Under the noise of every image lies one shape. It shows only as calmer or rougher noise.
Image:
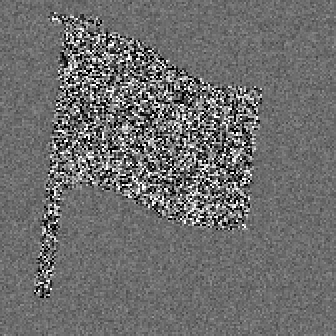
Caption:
rough flag
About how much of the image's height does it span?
nearly all
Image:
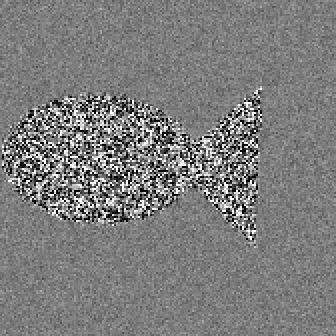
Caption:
rough fish
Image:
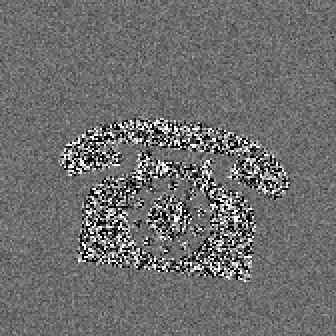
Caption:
rough telephone
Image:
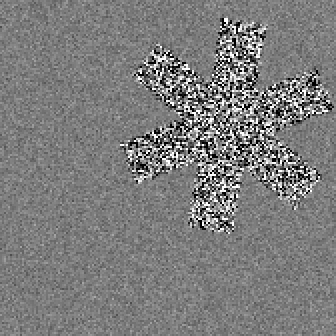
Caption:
rough asterisk
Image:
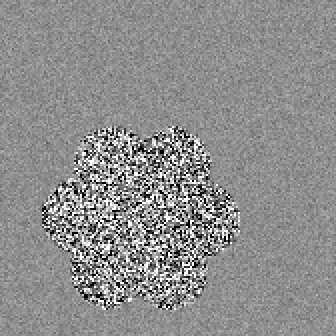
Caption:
rough flower
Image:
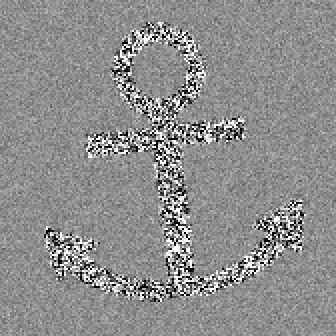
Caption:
rough anchor
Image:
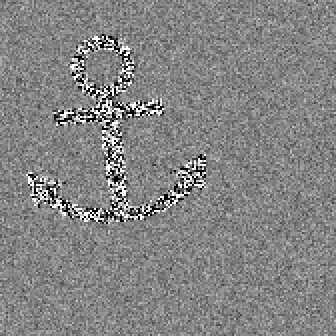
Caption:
rough anchor
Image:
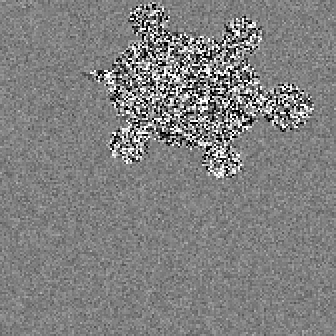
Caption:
rough turtle
